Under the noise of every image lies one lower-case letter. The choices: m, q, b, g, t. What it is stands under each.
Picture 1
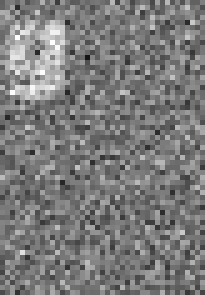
g
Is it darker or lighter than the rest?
lighter
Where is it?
top left
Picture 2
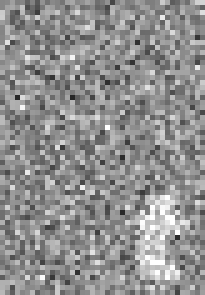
t
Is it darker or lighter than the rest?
lighter
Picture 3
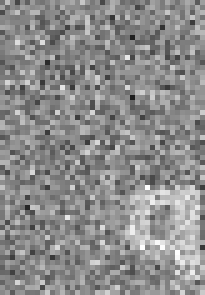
q
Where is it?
bottom right
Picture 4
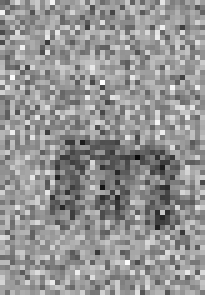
m
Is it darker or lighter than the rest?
darker
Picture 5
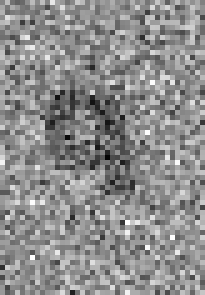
q
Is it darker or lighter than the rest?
darker
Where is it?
centre
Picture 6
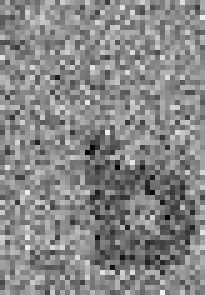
b
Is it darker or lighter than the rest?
darker
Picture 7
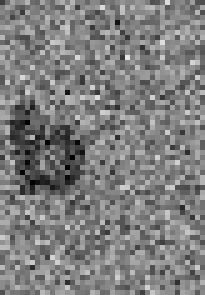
b
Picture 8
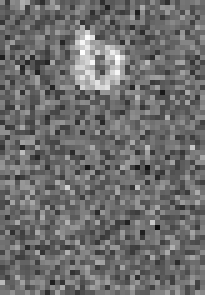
b
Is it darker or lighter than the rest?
lighter
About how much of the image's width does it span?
a quarter
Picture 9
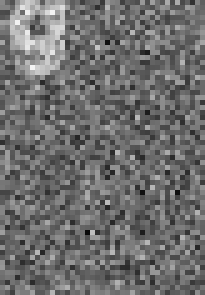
g
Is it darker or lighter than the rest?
lighter
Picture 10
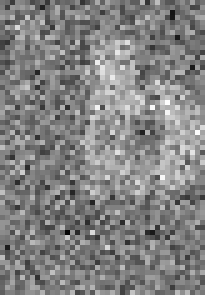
b
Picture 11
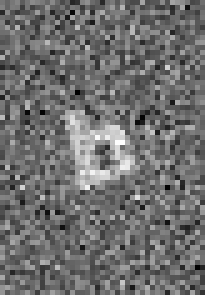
b
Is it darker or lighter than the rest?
lighter
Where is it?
centre
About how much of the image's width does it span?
a third
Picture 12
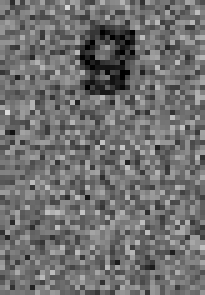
g
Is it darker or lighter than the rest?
darker
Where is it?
top middle
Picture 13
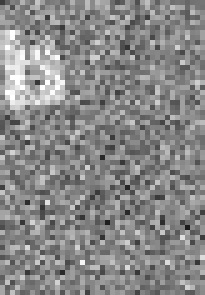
b
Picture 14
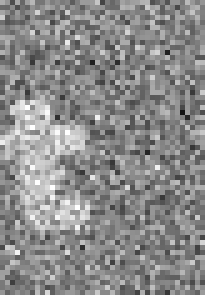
t
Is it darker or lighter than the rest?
lighter
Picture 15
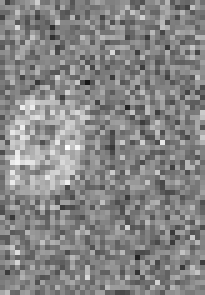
g
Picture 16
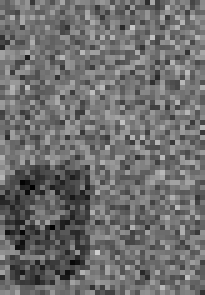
g
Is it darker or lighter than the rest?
darker
